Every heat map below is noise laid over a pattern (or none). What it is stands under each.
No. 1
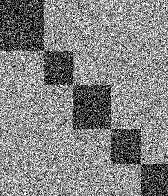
blocks along the diagonal
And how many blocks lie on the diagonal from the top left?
5
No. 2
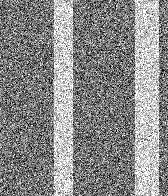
bands of columns
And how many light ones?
2
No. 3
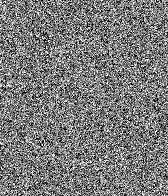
only noise
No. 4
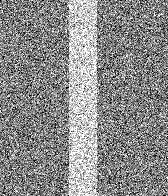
one band of columns
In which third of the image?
middle
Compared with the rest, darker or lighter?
lighter
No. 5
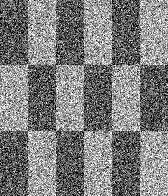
a checkerboard
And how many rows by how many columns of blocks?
3 by 6
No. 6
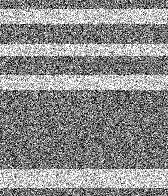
bands of rows
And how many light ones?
4
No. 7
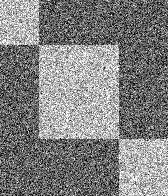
blocks along the diagonal
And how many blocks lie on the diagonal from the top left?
3
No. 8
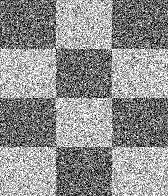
a checkerboard
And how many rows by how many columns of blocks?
4 by 3
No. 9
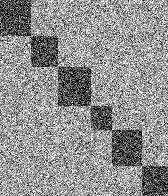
blocks along the diagonal
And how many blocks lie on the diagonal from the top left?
6
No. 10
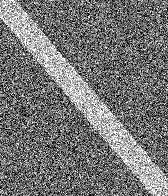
a diagonal band
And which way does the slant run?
top left to bottom right
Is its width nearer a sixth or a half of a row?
a sixth
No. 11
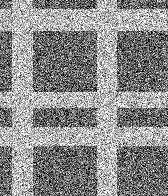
bands of rows crossing bands of columns
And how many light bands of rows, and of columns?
3 and 2
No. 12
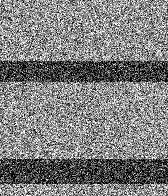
bands of rows
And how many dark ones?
2
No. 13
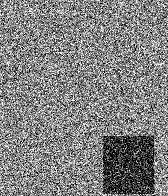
one block
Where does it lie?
bottom right
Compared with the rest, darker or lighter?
darker
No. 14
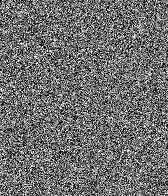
only noise
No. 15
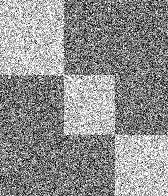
blocks along the diagonal
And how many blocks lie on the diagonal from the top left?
3
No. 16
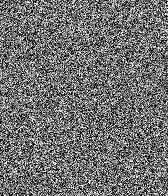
only noise
